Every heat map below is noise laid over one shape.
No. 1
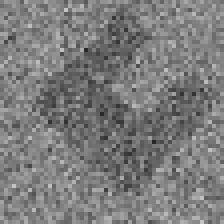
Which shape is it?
square with a notch
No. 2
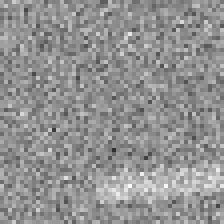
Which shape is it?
bar
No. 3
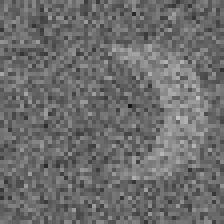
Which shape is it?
crescent
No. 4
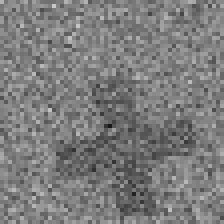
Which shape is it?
cross
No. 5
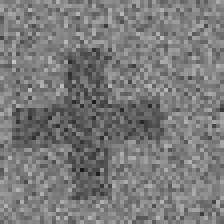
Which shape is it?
cross
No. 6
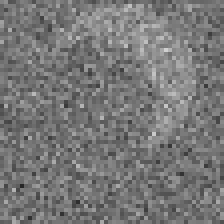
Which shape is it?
crescent
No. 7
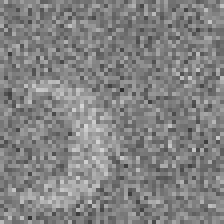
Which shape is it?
crescent
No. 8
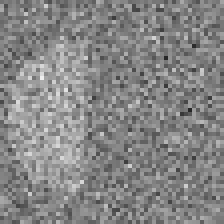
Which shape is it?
half disc
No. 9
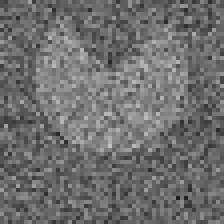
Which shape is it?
disc with a wedge cut out
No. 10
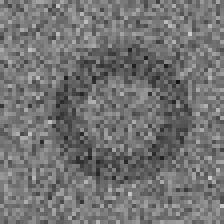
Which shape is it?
ring
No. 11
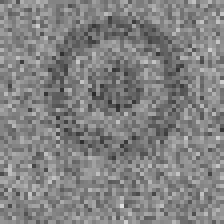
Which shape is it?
bullseye
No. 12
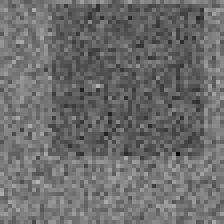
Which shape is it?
square
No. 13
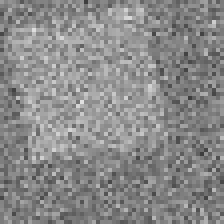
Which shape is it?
square
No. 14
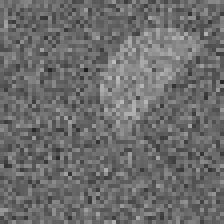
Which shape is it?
half disc
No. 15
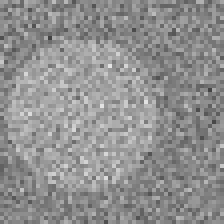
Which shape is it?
disc
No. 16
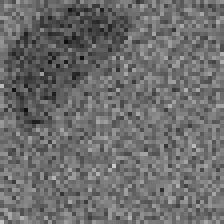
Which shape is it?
half disc
